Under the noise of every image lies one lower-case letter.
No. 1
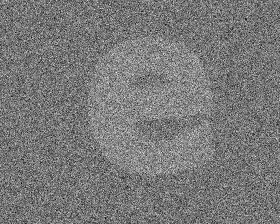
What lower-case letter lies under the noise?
e
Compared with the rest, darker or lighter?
lighter
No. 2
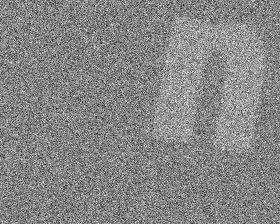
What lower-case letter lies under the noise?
n
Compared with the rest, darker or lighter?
lighter
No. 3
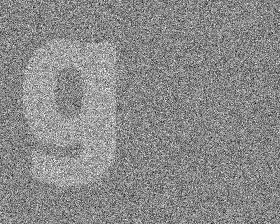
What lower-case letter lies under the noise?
g
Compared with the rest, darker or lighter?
lighter
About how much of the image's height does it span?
two thirds
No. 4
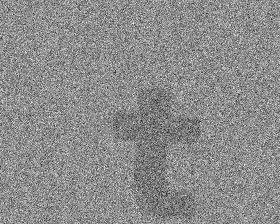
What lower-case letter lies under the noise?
t
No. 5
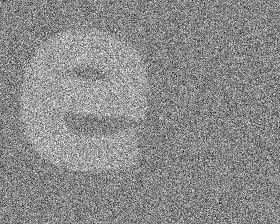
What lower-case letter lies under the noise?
e
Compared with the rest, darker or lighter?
lighter
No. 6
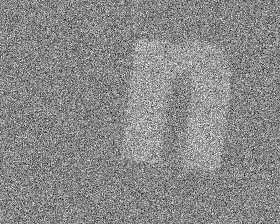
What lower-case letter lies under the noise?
n
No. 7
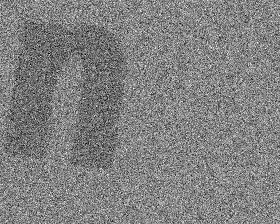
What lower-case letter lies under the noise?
n
